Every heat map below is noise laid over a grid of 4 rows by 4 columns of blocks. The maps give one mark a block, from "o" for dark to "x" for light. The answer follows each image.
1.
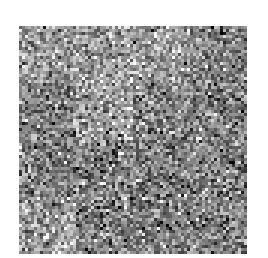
x x x o
o x o o
o o o o
x o o o
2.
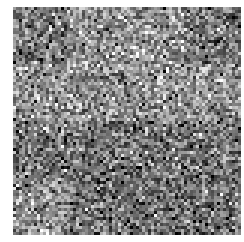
o x x o
x x x x
o o o o
x o o o
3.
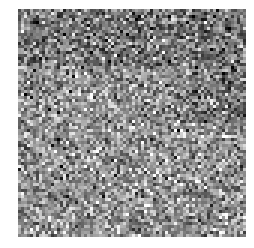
o o o o
x x x o
x x x x
x x x x
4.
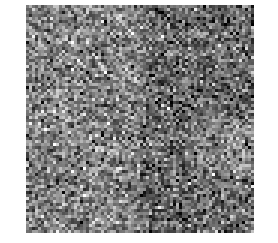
x x o o
x x o o
x x o x
x x o o
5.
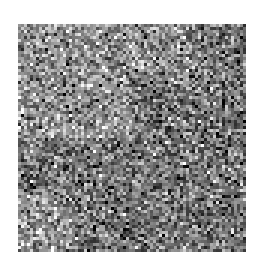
x x x o
x x o o
o o o o
x o o o
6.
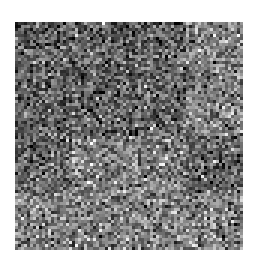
o o o x
o o o x
o x x o
x x x x
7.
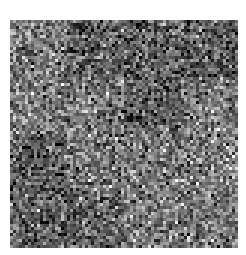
x o o o
x x o x
o x x x
o o x x
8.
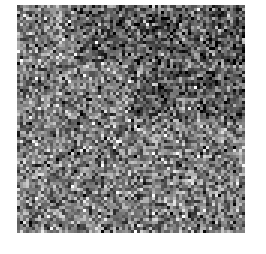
x o o o
x x o o
x x x x
x x x x
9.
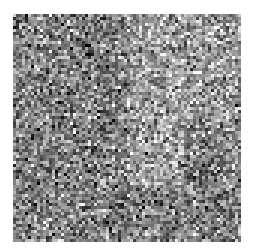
o o x x
o o x x
o o x o
o o o o
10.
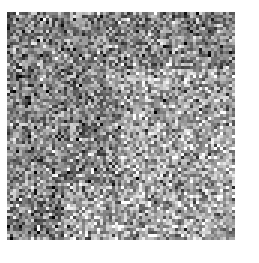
o o o o
o o x x
o o x x
o x x x
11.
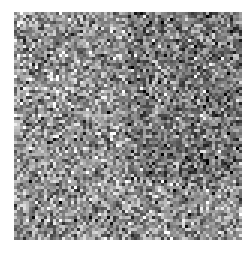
x x o o
x x o o
x x o o
x x x x
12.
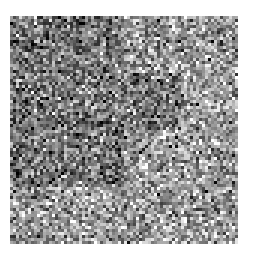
o o x x
o o o x
o o x x
x x x x
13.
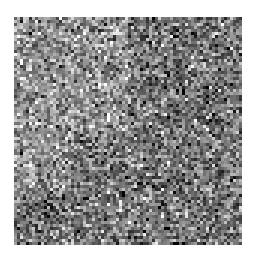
x x o o
x x o o
x o o o
o o o o
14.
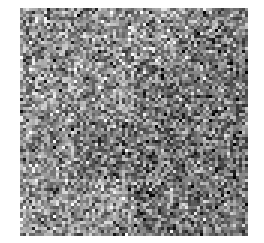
x x x o
x x o o
x o o o
x x o o
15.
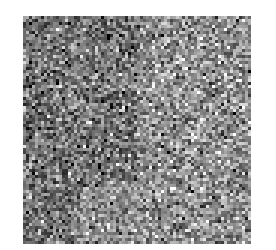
o o x x
o o x x
o o x x
o x x x
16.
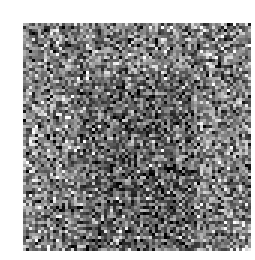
x x x x
x o o x
x o o x
x o o x
